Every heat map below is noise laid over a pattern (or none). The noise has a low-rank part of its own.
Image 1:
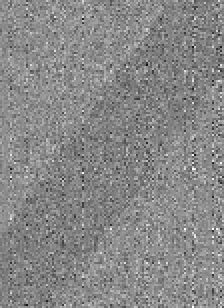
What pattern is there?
a diagonal band
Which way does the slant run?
bottom left to top right
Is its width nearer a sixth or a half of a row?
a half
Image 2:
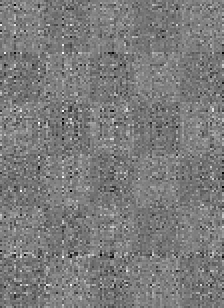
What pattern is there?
a checkerboard
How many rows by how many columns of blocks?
6 by 5
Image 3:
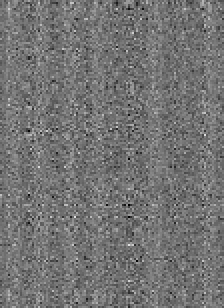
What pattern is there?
bands of columns
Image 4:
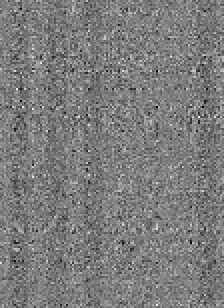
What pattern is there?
bands of columns
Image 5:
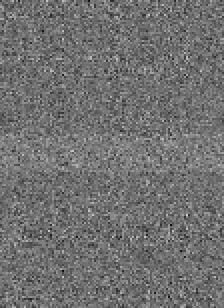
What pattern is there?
one band of rows
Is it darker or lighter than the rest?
lighter
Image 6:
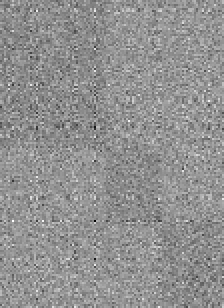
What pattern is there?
blocks along the diagonal
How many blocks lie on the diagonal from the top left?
3
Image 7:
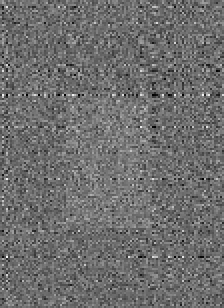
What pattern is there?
one block
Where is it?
centre
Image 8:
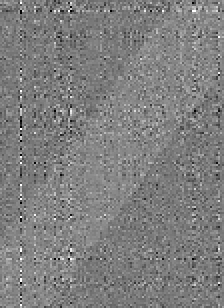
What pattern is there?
a diagonal band
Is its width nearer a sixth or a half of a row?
a half
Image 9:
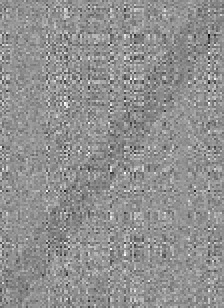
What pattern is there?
a diagonal band
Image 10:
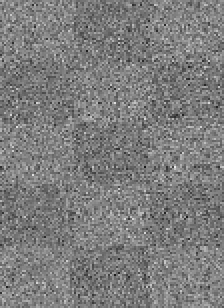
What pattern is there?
a checkerboard
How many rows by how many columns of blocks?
5 by 3
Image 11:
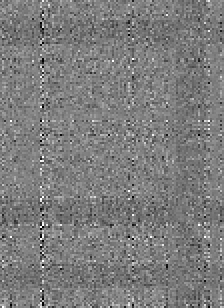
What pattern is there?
bands of rows crossing bands of columns
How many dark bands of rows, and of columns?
3 and 1
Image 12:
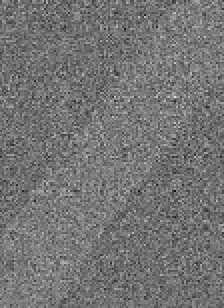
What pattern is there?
a diagonal band
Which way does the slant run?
bottom left to top right
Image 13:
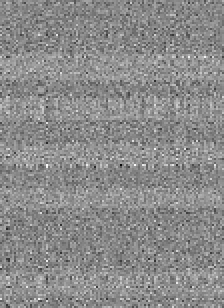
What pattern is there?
bands of rows
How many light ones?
5
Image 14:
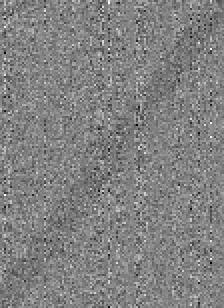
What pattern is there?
a diagonal band
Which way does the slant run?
bottom left to top right
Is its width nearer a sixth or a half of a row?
a sixth
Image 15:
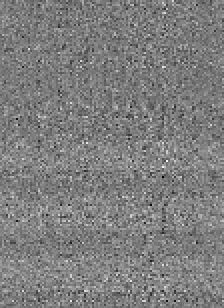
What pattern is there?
bands of rows
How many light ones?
3
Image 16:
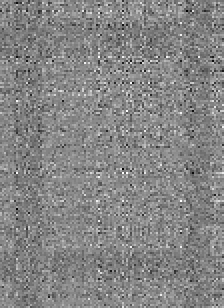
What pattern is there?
bands of rows crossing bands of columns
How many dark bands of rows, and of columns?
2 and 2
